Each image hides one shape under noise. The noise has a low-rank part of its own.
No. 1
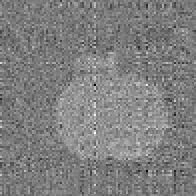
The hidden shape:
apple
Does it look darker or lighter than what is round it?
lighter
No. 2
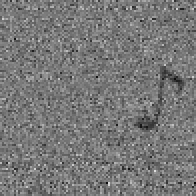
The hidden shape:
musical note
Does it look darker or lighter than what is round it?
darker
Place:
middle right
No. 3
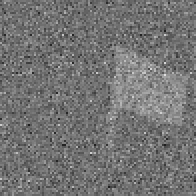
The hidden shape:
flag
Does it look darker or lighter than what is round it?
lighter
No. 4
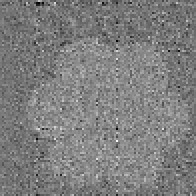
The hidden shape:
flower
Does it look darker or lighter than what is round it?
lighter
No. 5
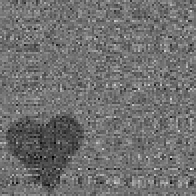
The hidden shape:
heart
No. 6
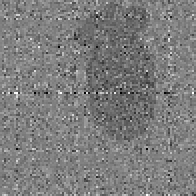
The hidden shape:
footprint
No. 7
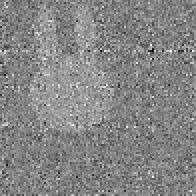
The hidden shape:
rabbit's head
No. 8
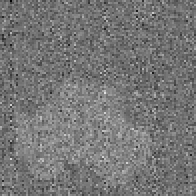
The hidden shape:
car
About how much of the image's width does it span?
two thirds
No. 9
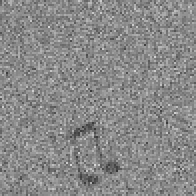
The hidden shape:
pair of musical notes
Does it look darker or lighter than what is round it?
darker
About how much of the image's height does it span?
a third
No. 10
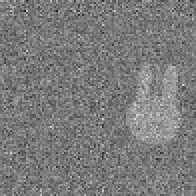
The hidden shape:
rabbit's head
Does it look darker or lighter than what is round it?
lighter
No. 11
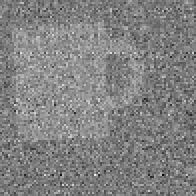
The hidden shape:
cup
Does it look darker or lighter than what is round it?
lighter
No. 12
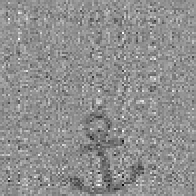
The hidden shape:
anchor
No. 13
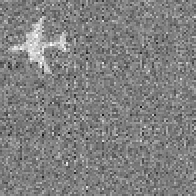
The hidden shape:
airplane
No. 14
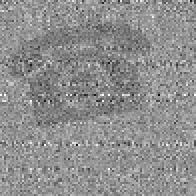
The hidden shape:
telephone
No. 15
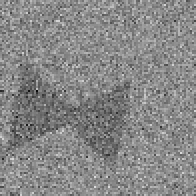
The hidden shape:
bow tie
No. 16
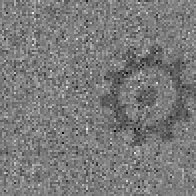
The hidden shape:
gear
